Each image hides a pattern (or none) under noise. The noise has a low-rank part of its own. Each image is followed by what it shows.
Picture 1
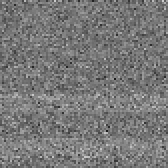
bands of rows
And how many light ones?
2
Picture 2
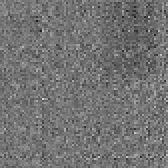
one block
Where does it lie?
top right
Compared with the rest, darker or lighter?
darker
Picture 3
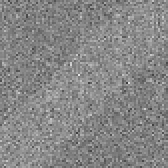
a diagonal band
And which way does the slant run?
bottom left to top right
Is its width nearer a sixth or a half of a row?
a half
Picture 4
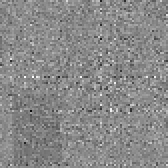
one block
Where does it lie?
bottom left
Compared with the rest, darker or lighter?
darker
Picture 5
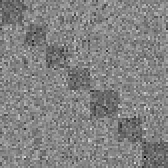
blocks along the diagonal
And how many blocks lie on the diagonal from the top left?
7
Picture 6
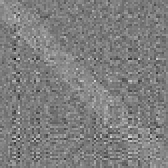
a diagonal band
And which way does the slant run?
top left to bottom right
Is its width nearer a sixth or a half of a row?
a sixth
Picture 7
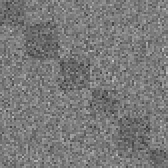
blocks along the diagonal
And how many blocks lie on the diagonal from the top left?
6
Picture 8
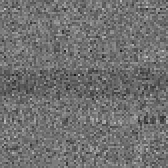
one band of rows
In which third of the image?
middle
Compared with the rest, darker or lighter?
darker
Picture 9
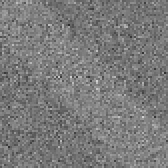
a diagonal band
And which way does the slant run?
top left to bottom right
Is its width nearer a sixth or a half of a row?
a half
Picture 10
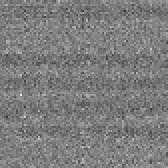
bands of rows
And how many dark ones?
5
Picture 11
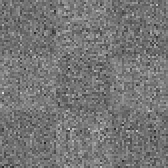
a checkerboard
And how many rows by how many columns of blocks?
3 by 3
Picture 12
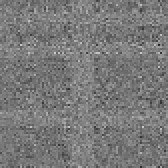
bands of rows crossing bands of columns
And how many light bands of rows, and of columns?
3 and 1
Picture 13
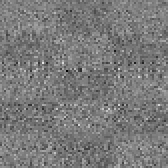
a checkerboard
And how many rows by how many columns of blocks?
5 by 3
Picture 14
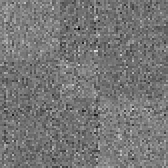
blocks along the diagonal
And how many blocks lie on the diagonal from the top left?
3
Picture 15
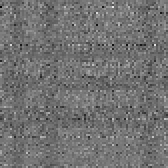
bands of rows crossing bands of columns
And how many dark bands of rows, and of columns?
3 and 3
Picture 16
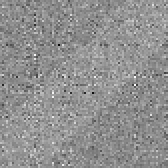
a diagonal band
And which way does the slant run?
bottom left to top right
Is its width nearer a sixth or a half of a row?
a half
